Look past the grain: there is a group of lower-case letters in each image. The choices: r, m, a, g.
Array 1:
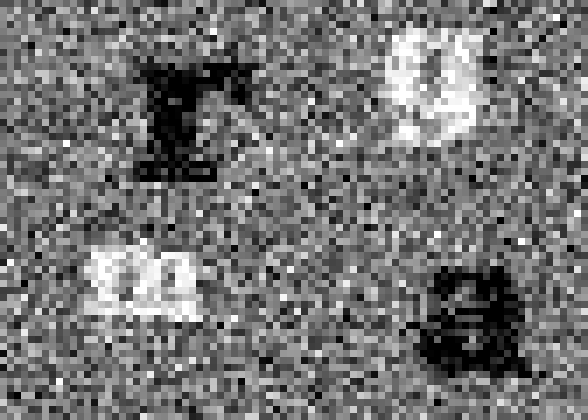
top left: dark r; top right: light g; bottom left: light m; bottom right: dark a
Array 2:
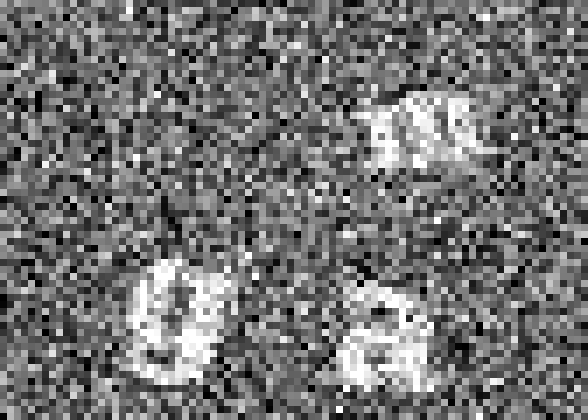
top right: light m; bottom left: light g; bottom right: light a
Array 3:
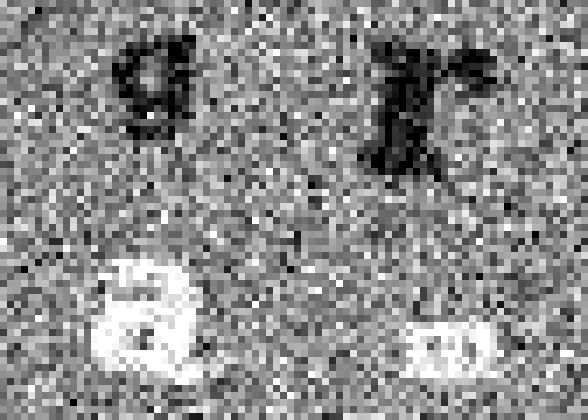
top left: dark g; top right: dark r; bottom left: light a; bottom right: light m
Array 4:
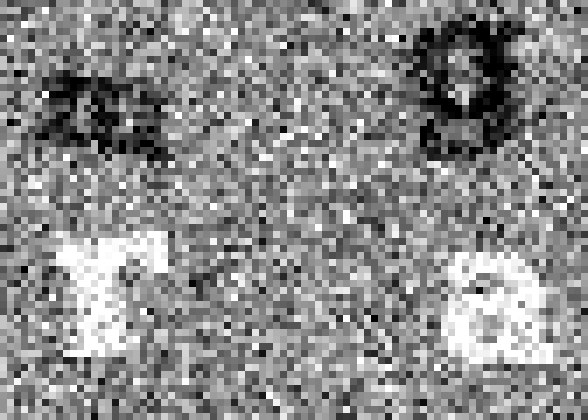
top left: dark m; top right: dark g; bottom left: light r; bottom right: light a
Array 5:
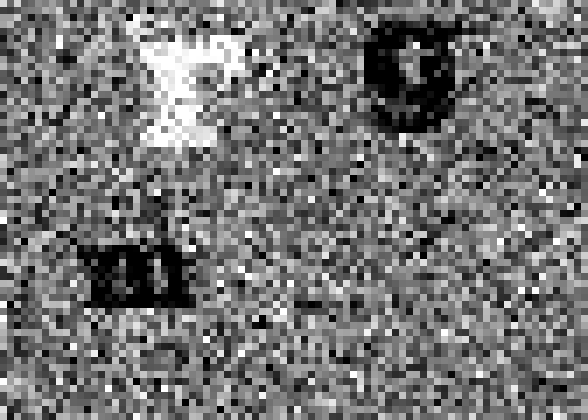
top left: light r; top right: dark g; bottom left: dark m
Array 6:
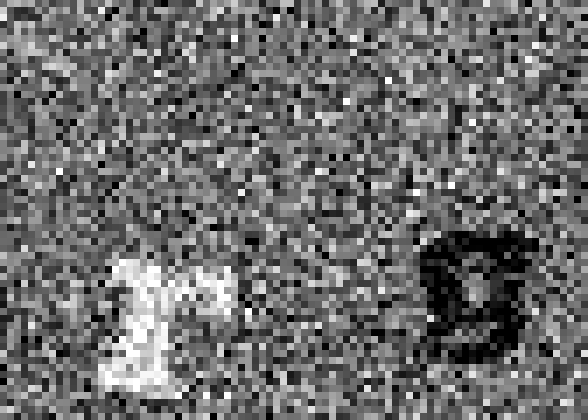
bottom left: light r; bottom right: dark g
